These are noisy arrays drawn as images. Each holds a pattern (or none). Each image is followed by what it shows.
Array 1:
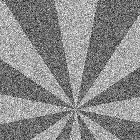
spokes from one point
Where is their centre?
bottom middle
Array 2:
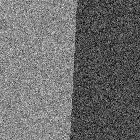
a sharp edge
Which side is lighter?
left
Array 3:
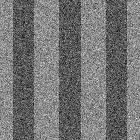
vertical stripes
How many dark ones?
3
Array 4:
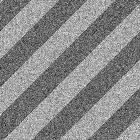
diagonal stripes
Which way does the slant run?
bottom left to top right
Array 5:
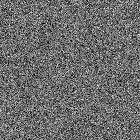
only noise
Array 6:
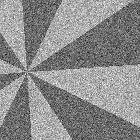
spokes from one point
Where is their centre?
middle left
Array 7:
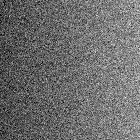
a smooth slope
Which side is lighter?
right
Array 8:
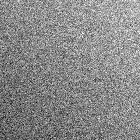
a smooth slope
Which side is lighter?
top right
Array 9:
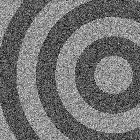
rings round one point
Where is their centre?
middle right
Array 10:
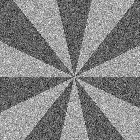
spokes from one point
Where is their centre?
centre
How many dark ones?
7
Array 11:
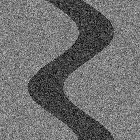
a wavy band
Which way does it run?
top to bottom
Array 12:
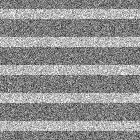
horizontal stripes
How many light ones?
5
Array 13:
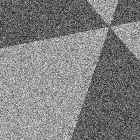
spokes from one point
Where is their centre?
top right
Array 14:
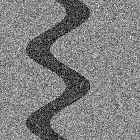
a wavy band
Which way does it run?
top to bottom
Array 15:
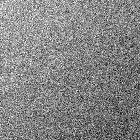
a smooth slope
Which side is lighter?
top left
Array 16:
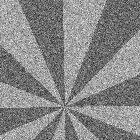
spokes from one point
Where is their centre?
bottom middle
